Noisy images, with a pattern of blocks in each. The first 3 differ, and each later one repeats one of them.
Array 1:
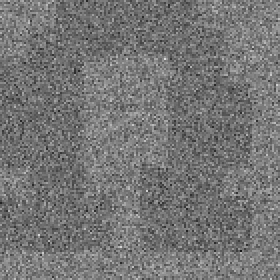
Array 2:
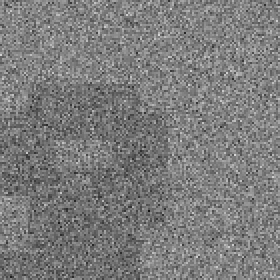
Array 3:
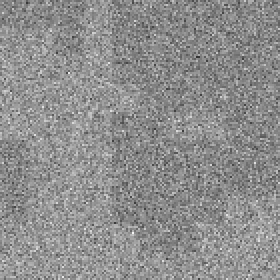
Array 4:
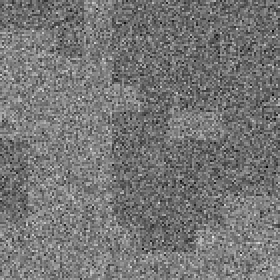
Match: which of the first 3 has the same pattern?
3
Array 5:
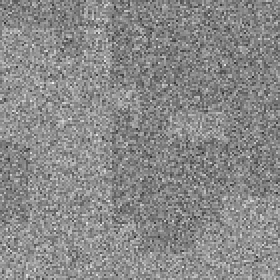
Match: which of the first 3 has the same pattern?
3
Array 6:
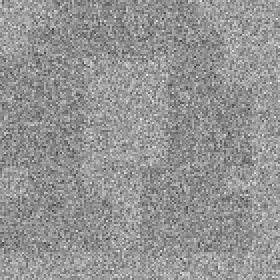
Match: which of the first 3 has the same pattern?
1
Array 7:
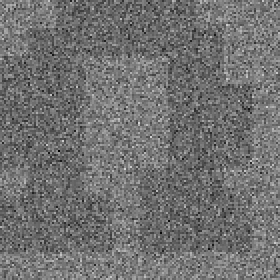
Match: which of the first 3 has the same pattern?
1
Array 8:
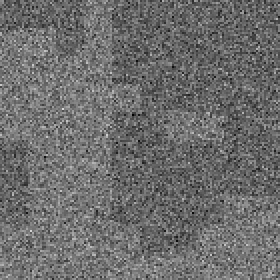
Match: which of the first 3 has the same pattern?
3
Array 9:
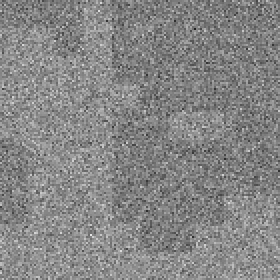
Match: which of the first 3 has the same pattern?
3
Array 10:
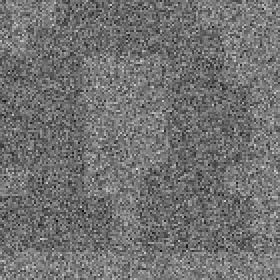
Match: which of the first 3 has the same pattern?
1
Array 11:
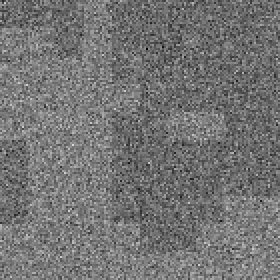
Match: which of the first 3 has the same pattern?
3
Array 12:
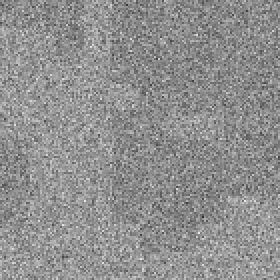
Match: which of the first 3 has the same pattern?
3
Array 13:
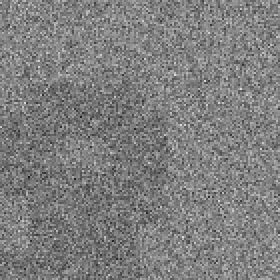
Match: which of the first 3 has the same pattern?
2
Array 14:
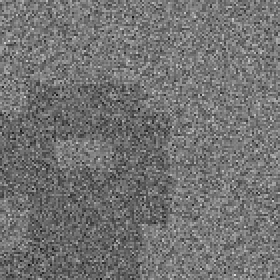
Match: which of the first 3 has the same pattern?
2
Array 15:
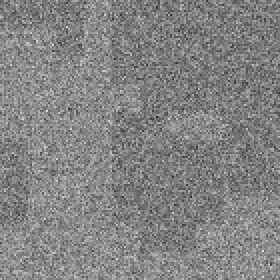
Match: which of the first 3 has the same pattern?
3
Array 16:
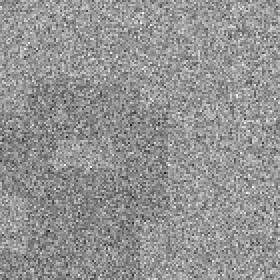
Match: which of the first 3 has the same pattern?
2
